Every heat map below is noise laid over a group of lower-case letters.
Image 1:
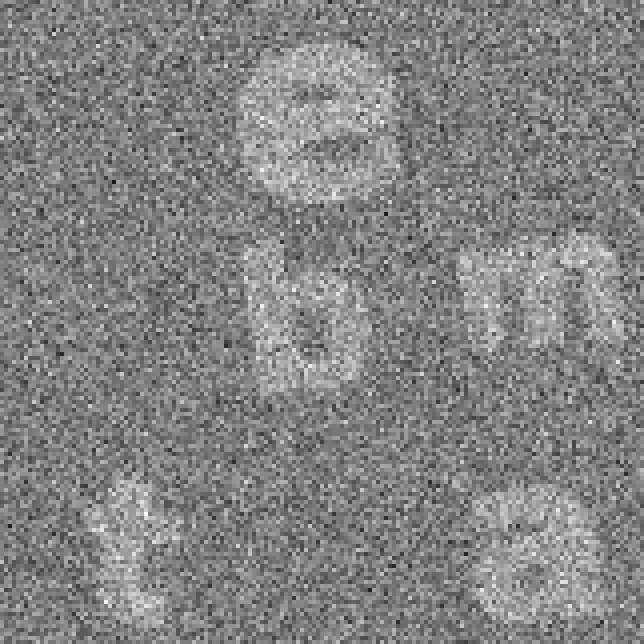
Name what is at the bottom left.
t
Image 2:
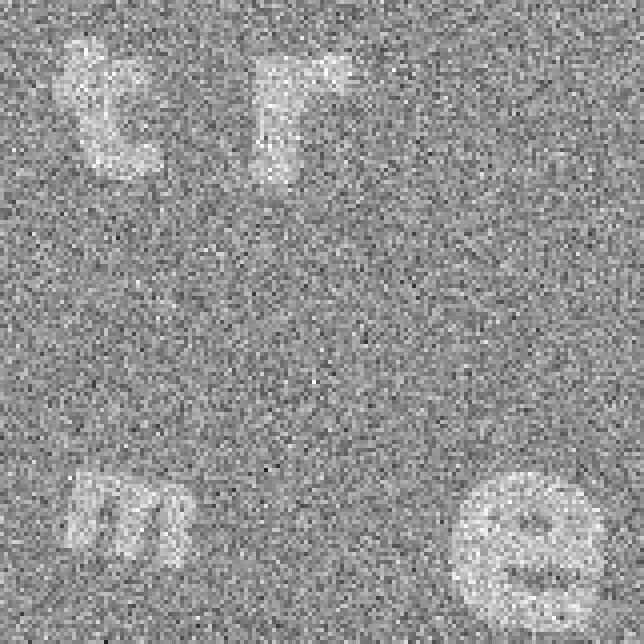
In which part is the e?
bottom right
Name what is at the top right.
nothing
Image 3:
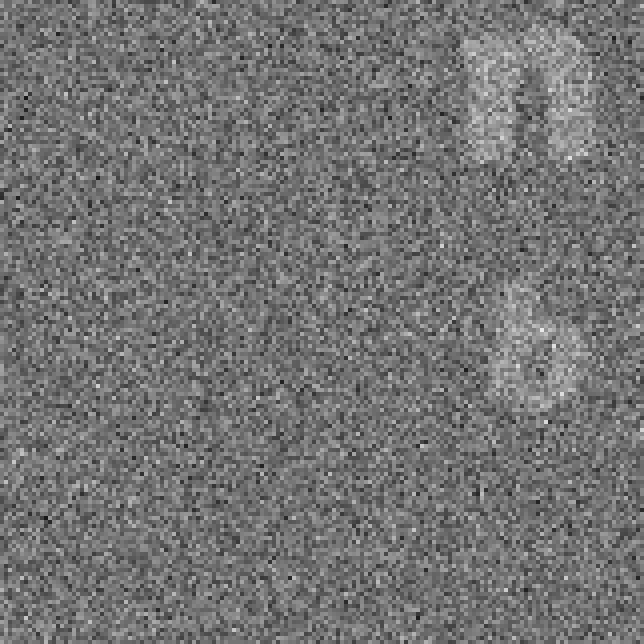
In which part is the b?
middle right
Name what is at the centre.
nothing
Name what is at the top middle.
nothing
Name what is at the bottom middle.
nothing
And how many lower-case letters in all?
2
